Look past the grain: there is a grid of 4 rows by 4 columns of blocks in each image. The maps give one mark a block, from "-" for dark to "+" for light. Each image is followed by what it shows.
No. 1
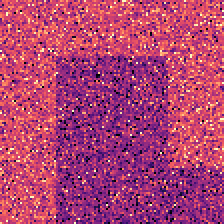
++++
+--+
+--+
+---
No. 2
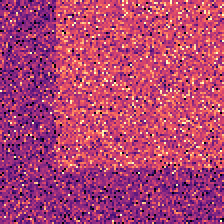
-+++
-+++
-+++
----
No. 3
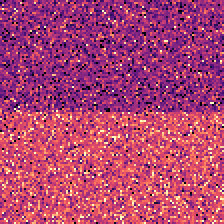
----
----
++++
++++
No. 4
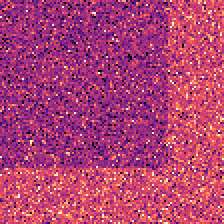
---+
---+
---+
++++
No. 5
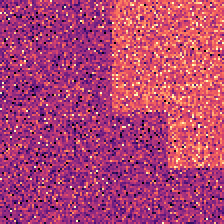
--++
--++
---+
----
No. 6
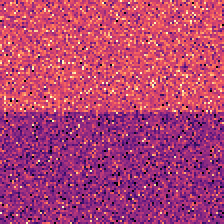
++++
++++
----
----
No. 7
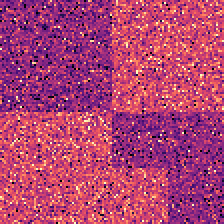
--++
--++
++--
+++-
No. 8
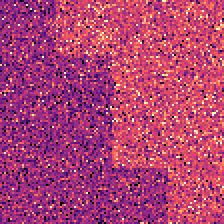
-+++
--++
--++
---+
